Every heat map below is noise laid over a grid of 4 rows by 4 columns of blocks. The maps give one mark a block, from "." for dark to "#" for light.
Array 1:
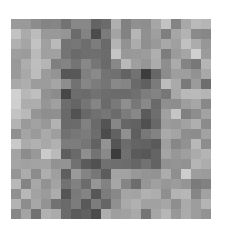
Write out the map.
# . # #
# . . #
# . . #
# . # #
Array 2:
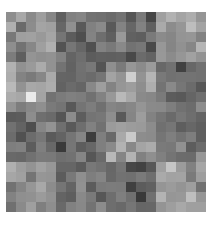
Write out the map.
# . . #
# . # .
. . # .
# . . #
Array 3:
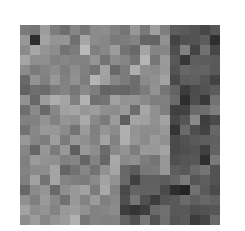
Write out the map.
# # # .
# # # .
# # # .
# # . .
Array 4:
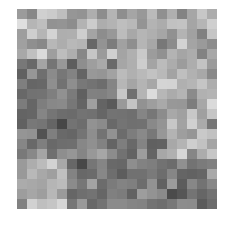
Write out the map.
# # # #
. . # #
. . . #
# . . .
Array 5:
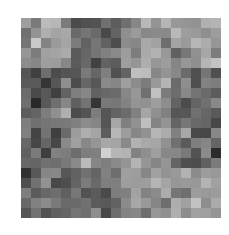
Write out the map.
# . # #
. . # .
. # # .
. . # #
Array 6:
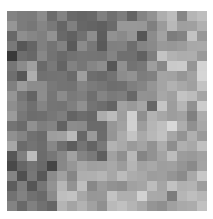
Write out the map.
. . . #
. . . #
. . # #
. # # #
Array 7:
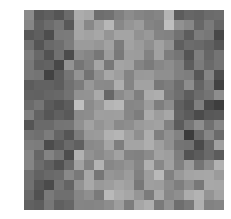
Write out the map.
. # # .
. # # .
. # # .
. # # #
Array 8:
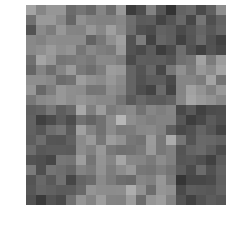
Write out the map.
# # . .
# # . #
. # # .
. # # .
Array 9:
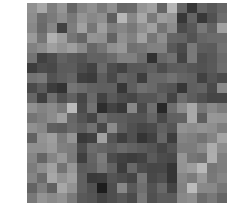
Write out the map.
# # # .
. . . .
# . . #
# . . #
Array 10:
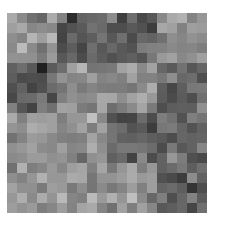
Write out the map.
# . . #
. # # .
# # . .
# # # .
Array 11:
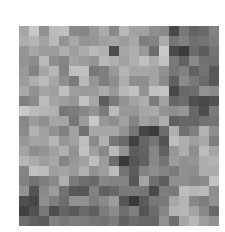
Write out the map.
# # # .
# # # .
# # . #
. . . #
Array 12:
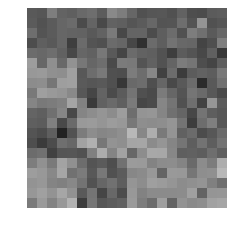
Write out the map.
. . . .
# . . .
. # # .
# . # #
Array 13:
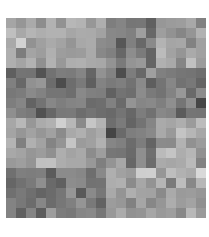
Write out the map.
# # . #
. . . .
# # . #
. . # #
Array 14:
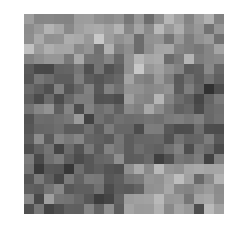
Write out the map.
# # # #
. . # .
. . . .
. . # #
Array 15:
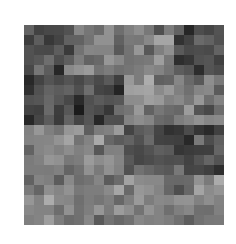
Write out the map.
. # # .
. . # #
# # . .
# # # #
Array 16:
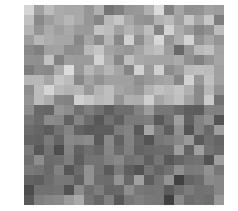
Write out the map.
# # # #
# # # #
. . . .
. . . .
